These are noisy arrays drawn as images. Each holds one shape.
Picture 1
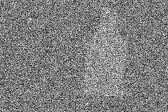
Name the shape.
bottle
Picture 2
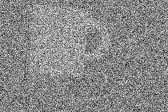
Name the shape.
cup
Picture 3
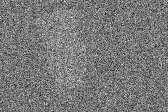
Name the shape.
footprint
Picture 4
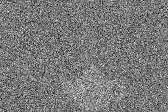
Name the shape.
teapot
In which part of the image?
bottom middle
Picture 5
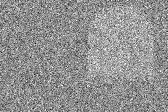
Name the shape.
ghost
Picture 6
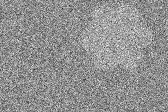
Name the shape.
flower
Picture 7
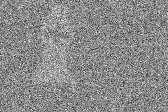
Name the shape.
chess bishop
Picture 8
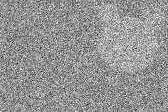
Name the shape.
bear's head
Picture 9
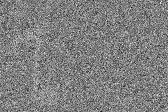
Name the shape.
musical note
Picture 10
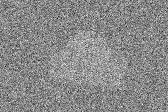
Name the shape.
cloud
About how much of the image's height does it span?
half
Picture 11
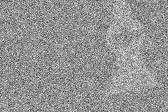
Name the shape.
chess bishop
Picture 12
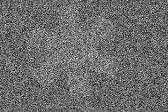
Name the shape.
asterisk
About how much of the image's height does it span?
nearly all
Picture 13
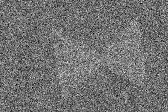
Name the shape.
bow tie
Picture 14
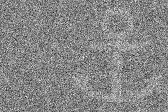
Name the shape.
anchor
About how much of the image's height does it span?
nearly all
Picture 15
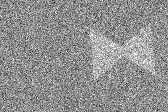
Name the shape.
bow tie
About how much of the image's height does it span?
half
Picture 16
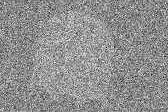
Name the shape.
ghost
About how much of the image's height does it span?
nearly all
